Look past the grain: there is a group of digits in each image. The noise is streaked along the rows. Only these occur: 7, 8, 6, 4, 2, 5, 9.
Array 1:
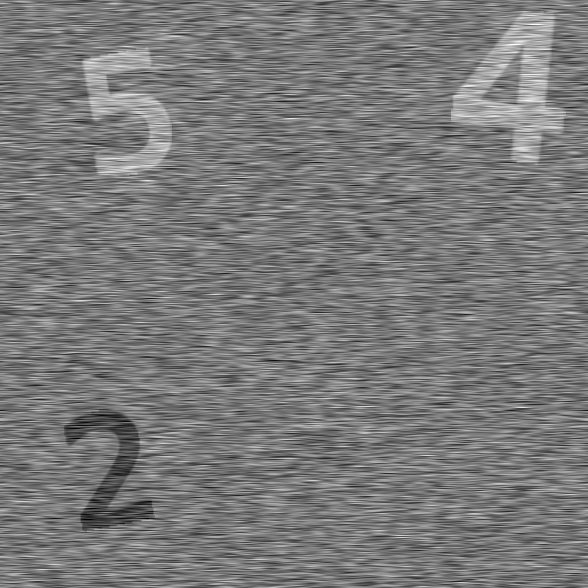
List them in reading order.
top left: light 5; top right: light 4; bottom left: dark 2
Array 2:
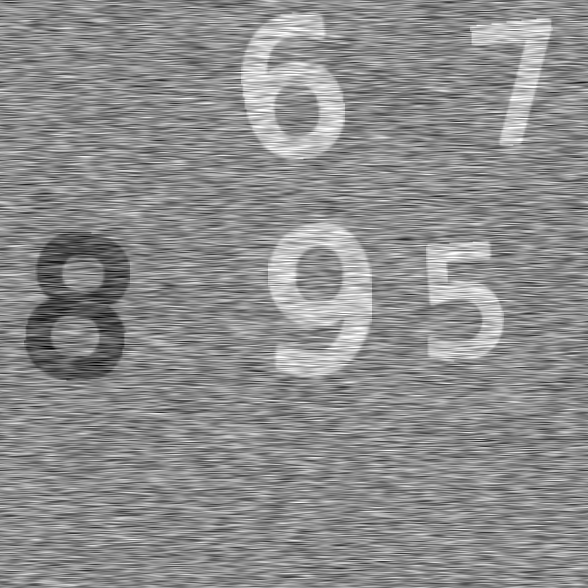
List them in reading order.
top middle: light 6; top right: light 7; middle left: dark 8; centre: light 9; middle right: light 5
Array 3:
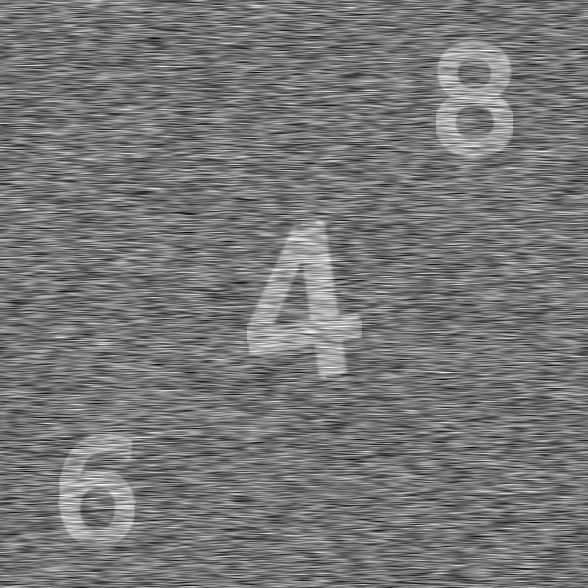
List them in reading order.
top right: light 8; centre: light 4; bottom left: light 6
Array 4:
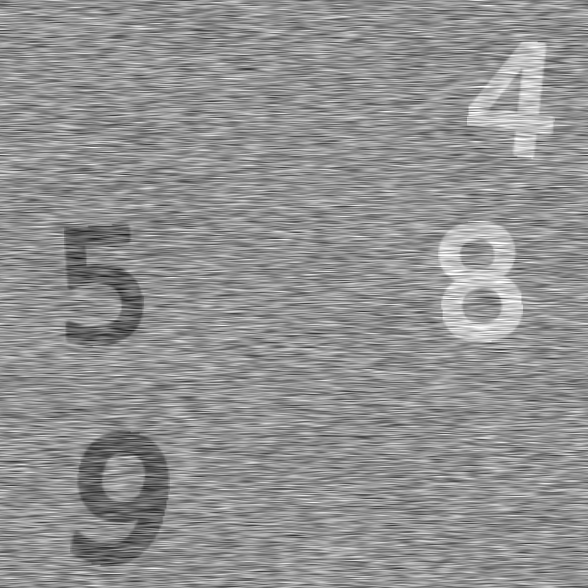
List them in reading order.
top right: light 4; middle left: dark 5; middle right: light 8; bottom left: dark 9
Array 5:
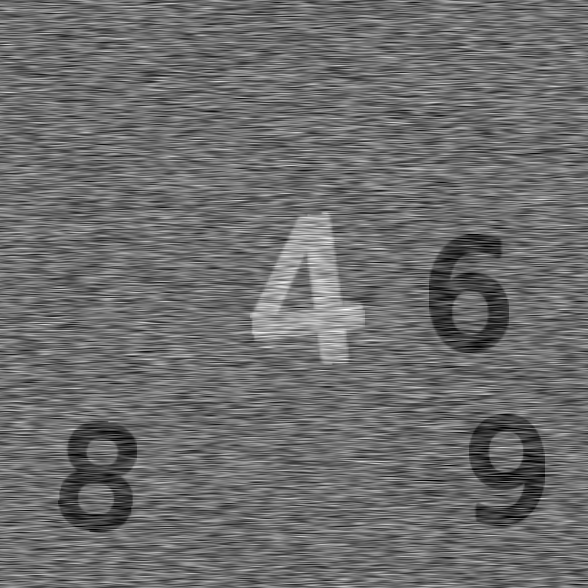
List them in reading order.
centre: light 4; middle right: dark 6; bottom left: dark 8; bottom right: dark 9
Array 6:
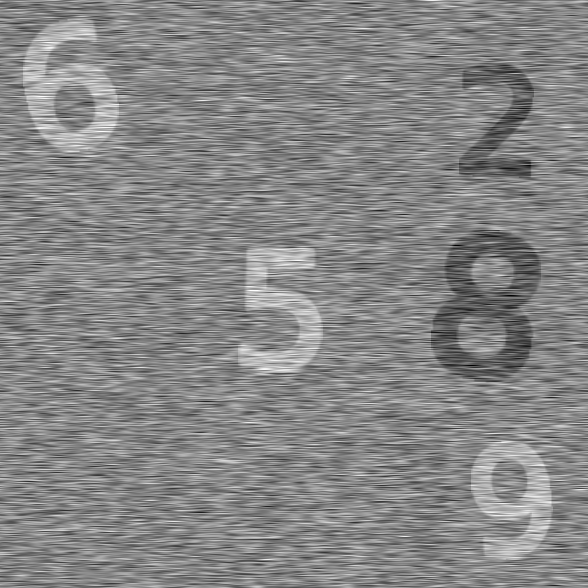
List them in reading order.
top left: light 6; top right: dark 2; centre: light 5; middle right: dark 8; bottom right: light 9
